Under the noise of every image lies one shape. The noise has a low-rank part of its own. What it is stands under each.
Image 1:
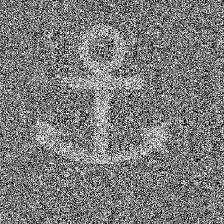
anchor
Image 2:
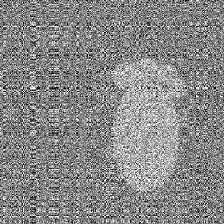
footprint
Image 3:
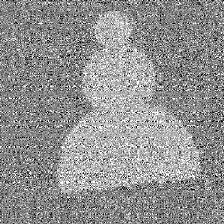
chess pawn
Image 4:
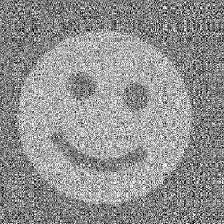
smiling face
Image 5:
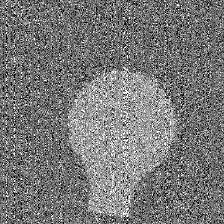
light bulb
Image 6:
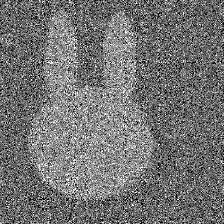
rabbit's head
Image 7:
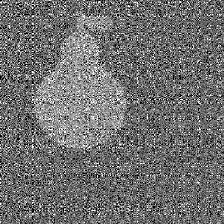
pear
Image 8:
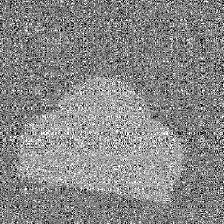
cloud
